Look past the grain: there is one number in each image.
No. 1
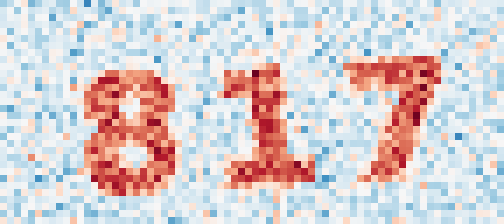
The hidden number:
817
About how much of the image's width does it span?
two thirds
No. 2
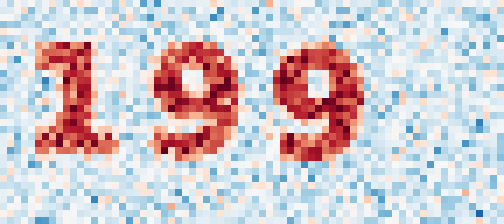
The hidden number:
199
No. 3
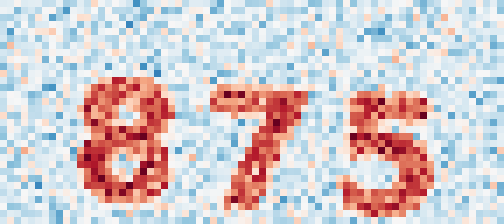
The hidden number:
875
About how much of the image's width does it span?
two thirds
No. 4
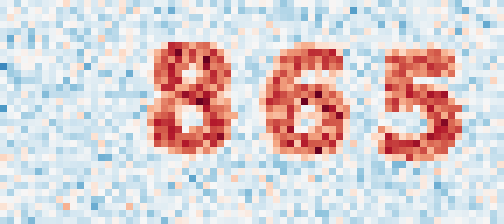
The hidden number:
865
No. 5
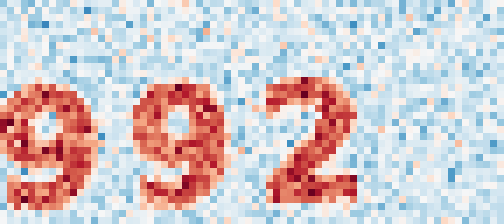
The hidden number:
992
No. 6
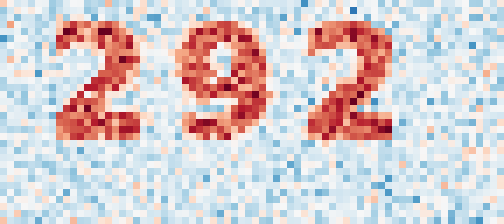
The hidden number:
292
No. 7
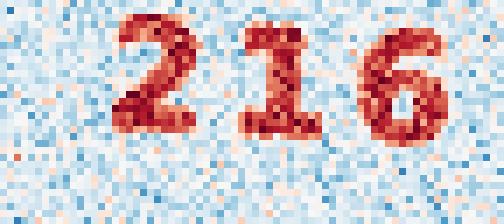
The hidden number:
216
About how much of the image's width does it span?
two thirds
